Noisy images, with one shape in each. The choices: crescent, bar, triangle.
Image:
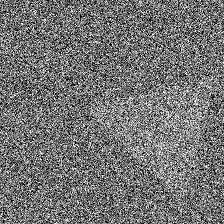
triangle
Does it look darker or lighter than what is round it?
lighter
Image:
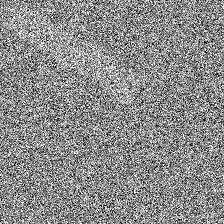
bar
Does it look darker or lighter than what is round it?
lighter
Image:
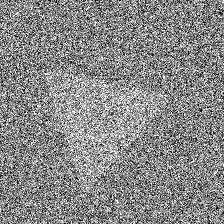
triangle
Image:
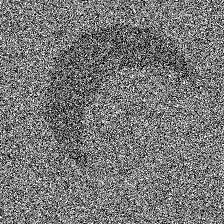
crescent
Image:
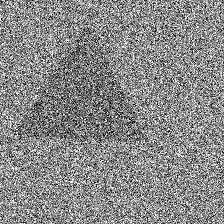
triangle
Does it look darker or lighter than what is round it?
darker
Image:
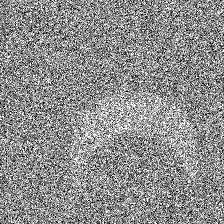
crescent
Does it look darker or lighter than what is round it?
lighter
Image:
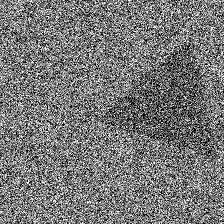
triangle
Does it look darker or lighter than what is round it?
darker
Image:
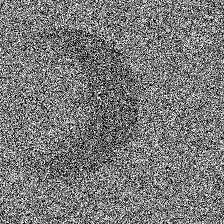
crescent
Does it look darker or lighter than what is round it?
darker
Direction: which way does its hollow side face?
left
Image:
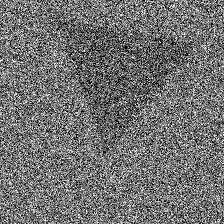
triangle
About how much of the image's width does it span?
two thirds
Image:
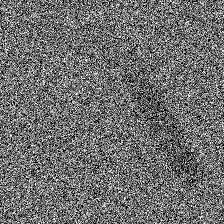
bar
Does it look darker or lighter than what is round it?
darker
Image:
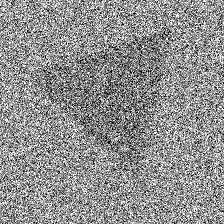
triangle
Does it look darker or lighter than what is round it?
darker
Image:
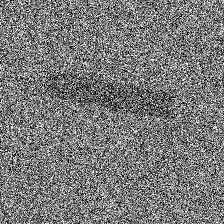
bar
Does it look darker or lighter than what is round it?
darker
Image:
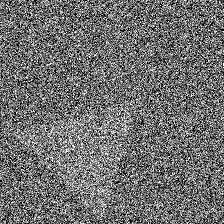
triangle
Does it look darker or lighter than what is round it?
lighter
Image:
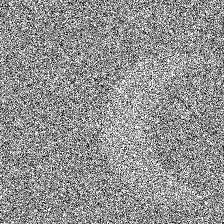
crescent
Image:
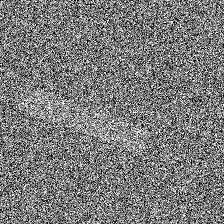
bar
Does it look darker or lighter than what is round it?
lighter
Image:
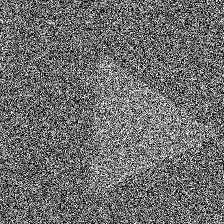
triangle
